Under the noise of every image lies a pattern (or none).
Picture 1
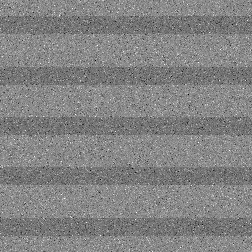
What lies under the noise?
horizontal stripes
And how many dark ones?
5
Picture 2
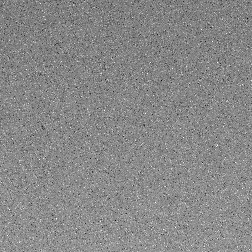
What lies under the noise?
a smooth slope
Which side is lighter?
bottom
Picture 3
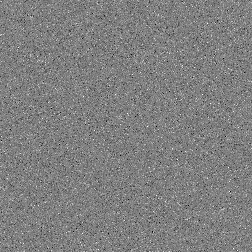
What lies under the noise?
only noise
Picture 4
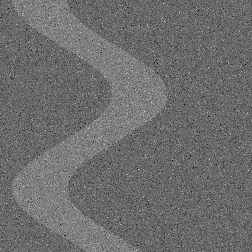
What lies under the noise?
a wavy band
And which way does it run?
top to bottom
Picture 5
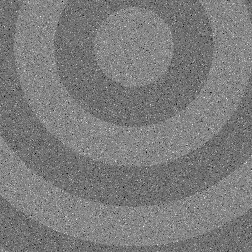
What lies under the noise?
rings round one point
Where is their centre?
top middle
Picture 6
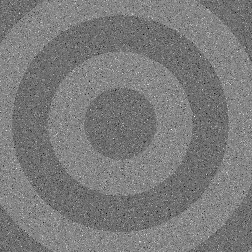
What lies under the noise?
rings round one point
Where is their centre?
centre
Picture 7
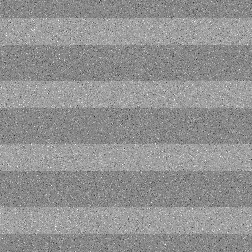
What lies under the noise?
horizontal stripes
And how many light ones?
4
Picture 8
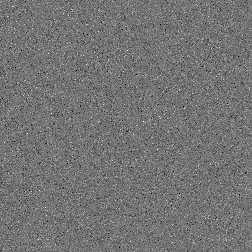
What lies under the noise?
only noise
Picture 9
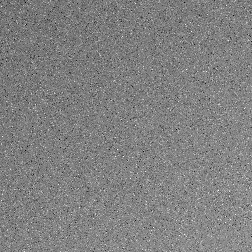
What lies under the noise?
a smooth slope
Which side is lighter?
bottom right
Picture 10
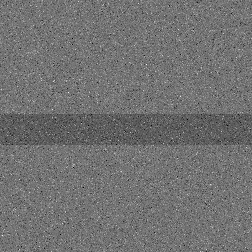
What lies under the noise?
one horizontal stripe
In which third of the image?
middle
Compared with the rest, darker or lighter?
darker
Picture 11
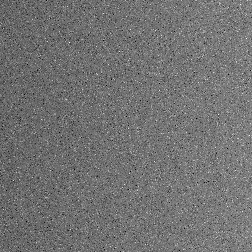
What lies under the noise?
a smooth slope
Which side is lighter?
right
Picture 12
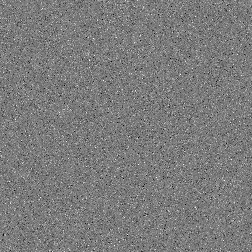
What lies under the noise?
only noise
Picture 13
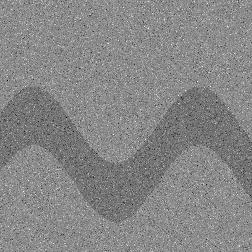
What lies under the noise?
a wavy band
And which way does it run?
left to right
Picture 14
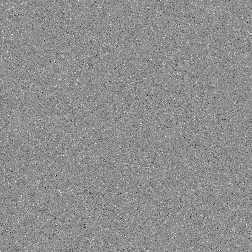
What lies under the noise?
only noise
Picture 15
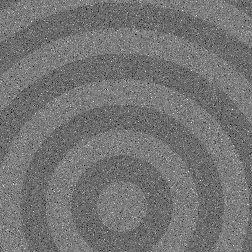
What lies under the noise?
rings round one point
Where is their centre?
bottom middle
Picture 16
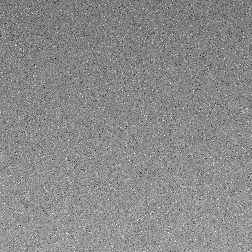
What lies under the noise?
a smooth slope
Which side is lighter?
bottom
